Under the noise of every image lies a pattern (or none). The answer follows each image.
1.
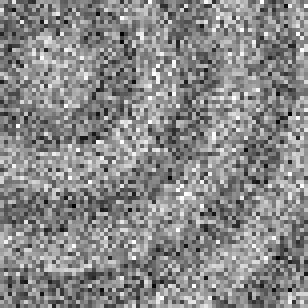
rings round one point
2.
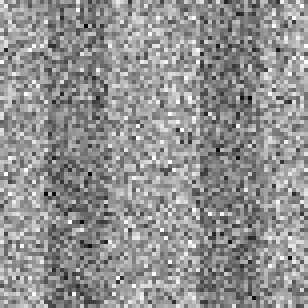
vertical stripes
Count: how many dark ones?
2
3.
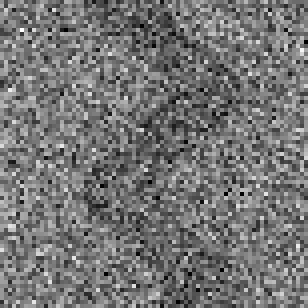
a wavy band
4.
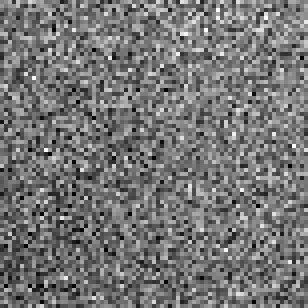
a smooth slope
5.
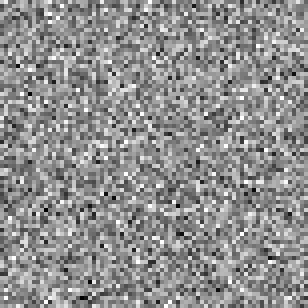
only noise
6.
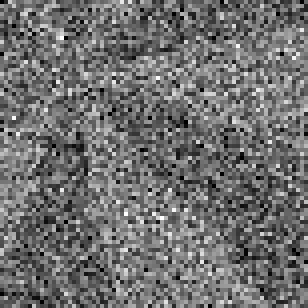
spokes from one point
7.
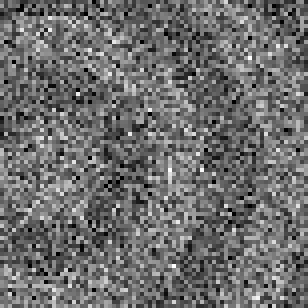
rings round one point
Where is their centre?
middle left
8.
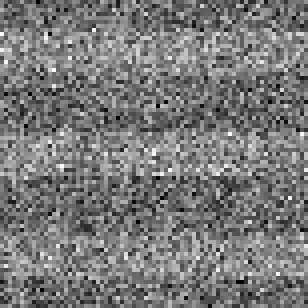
horizontal stripes
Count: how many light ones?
3
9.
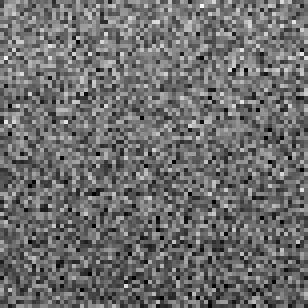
a smooth slope
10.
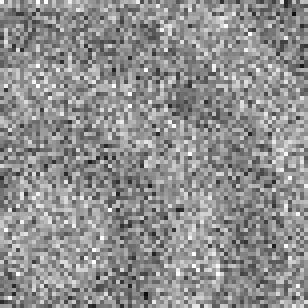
rings round one point
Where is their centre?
bottom left
